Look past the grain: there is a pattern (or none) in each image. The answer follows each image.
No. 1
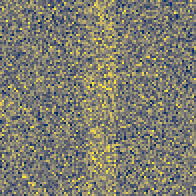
one vertical stripe
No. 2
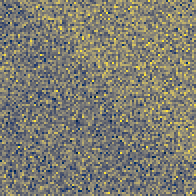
a sharp edge
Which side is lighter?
top right
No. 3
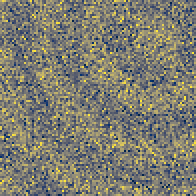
rings round one point
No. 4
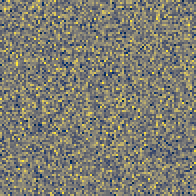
only noise
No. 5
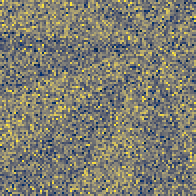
spokes from one point
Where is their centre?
top right
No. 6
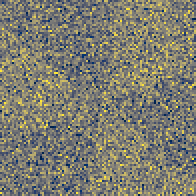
spokes from one point
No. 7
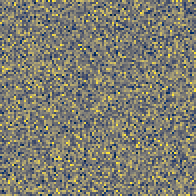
only noise
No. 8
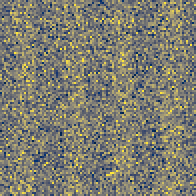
vertical stripes
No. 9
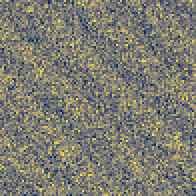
diagonal stripes
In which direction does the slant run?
top left to bottom right
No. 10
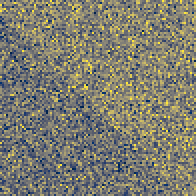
a sharp edge
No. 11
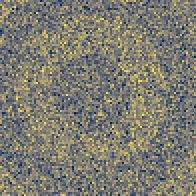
rings round one point
